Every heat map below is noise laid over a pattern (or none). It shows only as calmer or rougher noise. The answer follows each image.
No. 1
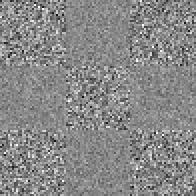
a checkerboard
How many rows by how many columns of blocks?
3 by 3
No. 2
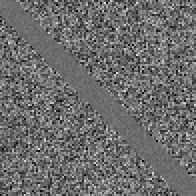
a diagonal band
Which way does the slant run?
top left to bottom right
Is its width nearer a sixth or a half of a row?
a sixth
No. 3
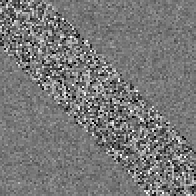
a diagonal band
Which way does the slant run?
top left to bottom right
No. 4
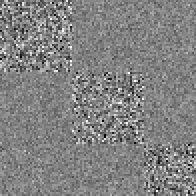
blocks along the diagonal
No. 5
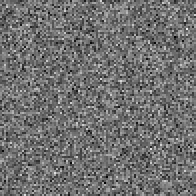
only noise
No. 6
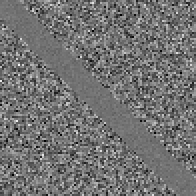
a diagonal band
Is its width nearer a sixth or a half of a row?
a sixth
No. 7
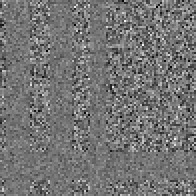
bands of rows crossing bands of columns
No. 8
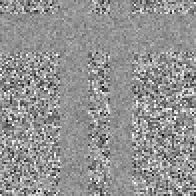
bands of rows crossing bands of columns
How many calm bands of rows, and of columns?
1 and 2
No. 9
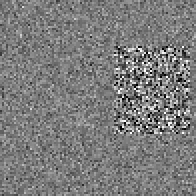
one block
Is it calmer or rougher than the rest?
rougher
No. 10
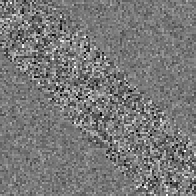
a diagonal band
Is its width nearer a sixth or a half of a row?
a half
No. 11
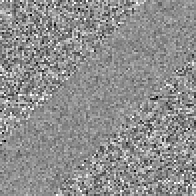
a diagonal band
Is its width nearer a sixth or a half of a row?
a half
